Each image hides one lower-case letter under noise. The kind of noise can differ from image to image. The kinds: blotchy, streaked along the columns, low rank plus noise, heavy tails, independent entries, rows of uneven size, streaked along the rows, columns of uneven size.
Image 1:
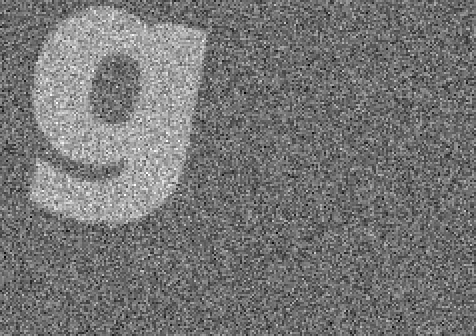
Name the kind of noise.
independent entries
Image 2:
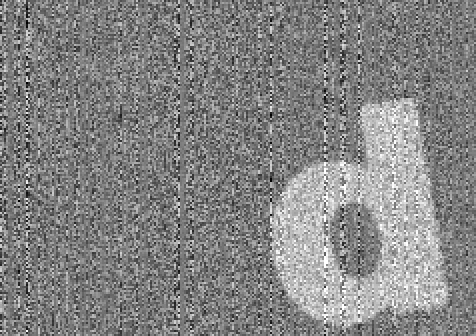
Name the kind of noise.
columns of uneven size
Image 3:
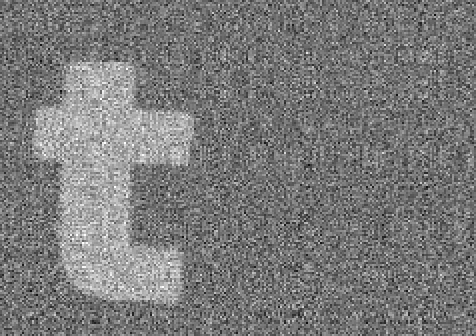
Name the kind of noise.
low rank plus noise
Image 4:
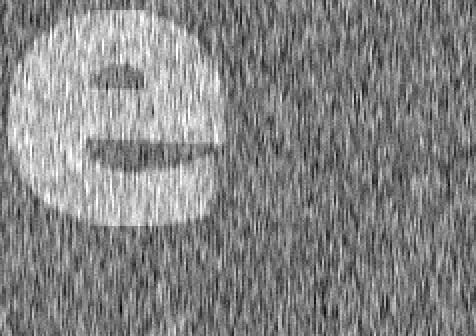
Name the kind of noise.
streaked along the columns
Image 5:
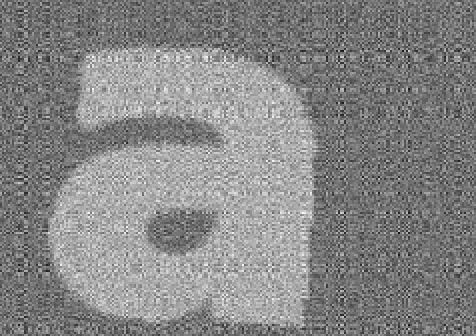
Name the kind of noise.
low rank plus noise
